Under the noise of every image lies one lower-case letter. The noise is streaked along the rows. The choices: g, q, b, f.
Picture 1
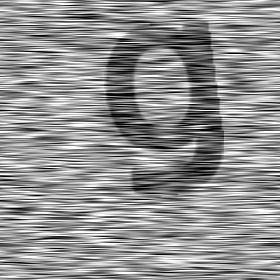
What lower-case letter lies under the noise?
g
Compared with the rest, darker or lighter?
darker
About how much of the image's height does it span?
two thirds
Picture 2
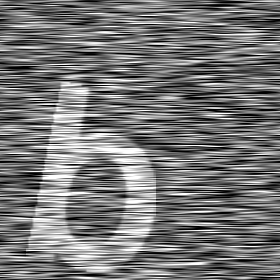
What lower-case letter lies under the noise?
b
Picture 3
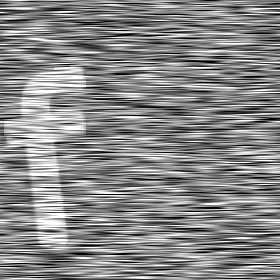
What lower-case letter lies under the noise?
f
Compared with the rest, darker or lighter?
lighter
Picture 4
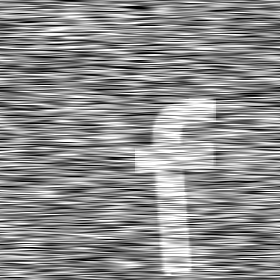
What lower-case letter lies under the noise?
f
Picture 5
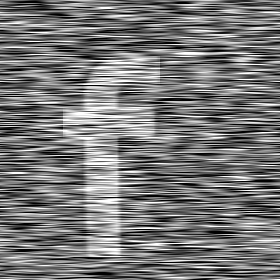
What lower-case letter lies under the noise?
f
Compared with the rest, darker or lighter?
lighter
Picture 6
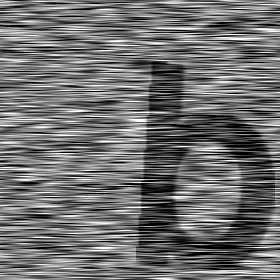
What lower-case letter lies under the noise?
b
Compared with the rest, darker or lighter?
darker
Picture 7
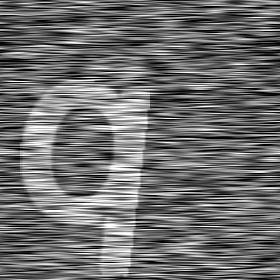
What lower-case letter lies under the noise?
q
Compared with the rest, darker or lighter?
lighter
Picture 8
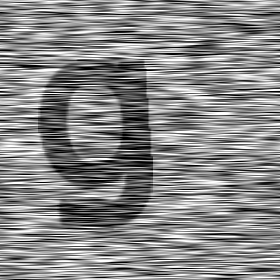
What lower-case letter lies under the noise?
g
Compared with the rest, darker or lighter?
darker
